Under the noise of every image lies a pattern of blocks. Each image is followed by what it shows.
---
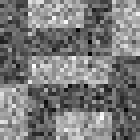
the same after a half turn
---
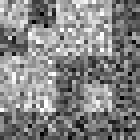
mirrored about the diagonal from the top left
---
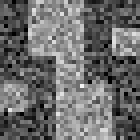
the same after a half turn
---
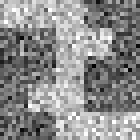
the same after a half turn
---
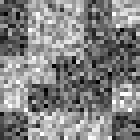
no symmetry
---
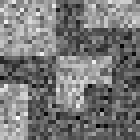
mirrored about the diagonal from the top left
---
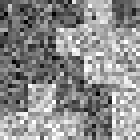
no symmetry
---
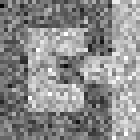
top and bottom mirror each other
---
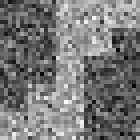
the same after a half turn
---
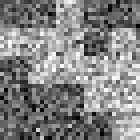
no symmetry
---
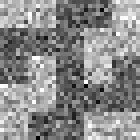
the same after a half turn
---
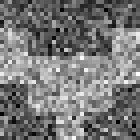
left and right mirror each other
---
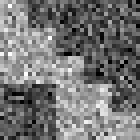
mirrored about the diagonal from the bottom left
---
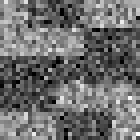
the same after a half turn
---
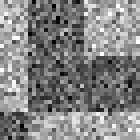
mirrored about the diagonal from the bottom left
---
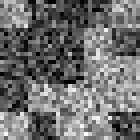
mirrored about the diagonal from the top left
